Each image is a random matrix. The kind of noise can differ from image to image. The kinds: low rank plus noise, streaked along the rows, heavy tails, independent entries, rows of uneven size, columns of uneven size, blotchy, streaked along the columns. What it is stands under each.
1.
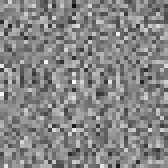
low rank plus noise
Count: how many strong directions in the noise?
three or four
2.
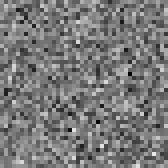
independent entries
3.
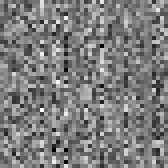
columns of uneven size
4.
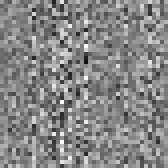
columns of uneven size
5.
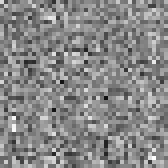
low rank plus noise
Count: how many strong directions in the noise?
five to eight
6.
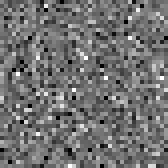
heavy tails
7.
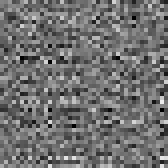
low rank plus noise
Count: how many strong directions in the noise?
two
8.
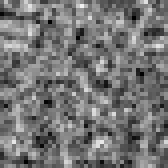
blotchy
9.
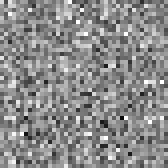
low rank plus noise
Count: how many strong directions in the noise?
five to eight
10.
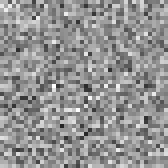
low rank plus noise
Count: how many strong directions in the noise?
five to eight
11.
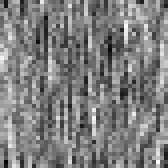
streaked along the columns
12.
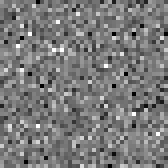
heavy tails
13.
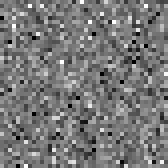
heavy tails
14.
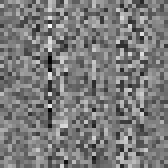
columns of uneven size
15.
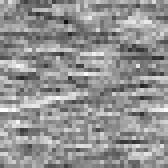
streaked along the rows
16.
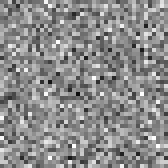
independent entries
